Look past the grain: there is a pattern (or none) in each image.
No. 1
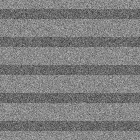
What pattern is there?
horizontal stripes
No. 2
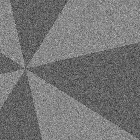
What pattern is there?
spokes from one point
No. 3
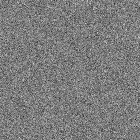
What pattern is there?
only noise
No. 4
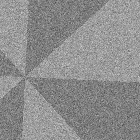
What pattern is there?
spokes from one point
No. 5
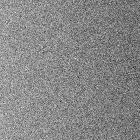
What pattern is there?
a smooth slope
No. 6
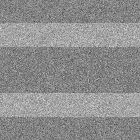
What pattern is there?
horizontal stripes
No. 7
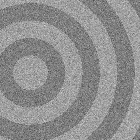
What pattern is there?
rings round one point
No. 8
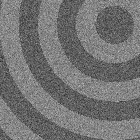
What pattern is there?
rings round one point
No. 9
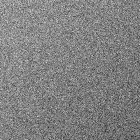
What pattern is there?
a smooth slope
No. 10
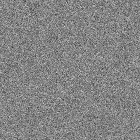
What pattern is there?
only noise
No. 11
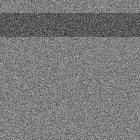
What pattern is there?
one horizontal stripe
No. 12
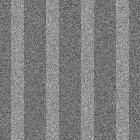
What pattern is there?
vertical stripes
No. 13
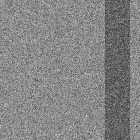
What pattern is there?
one vertical stripe
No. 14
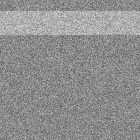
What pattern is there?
one horizontal stripe
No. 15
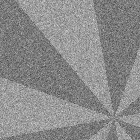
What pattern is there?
spokes from one point
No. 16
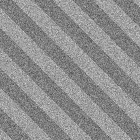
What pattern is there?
diagonal stripes
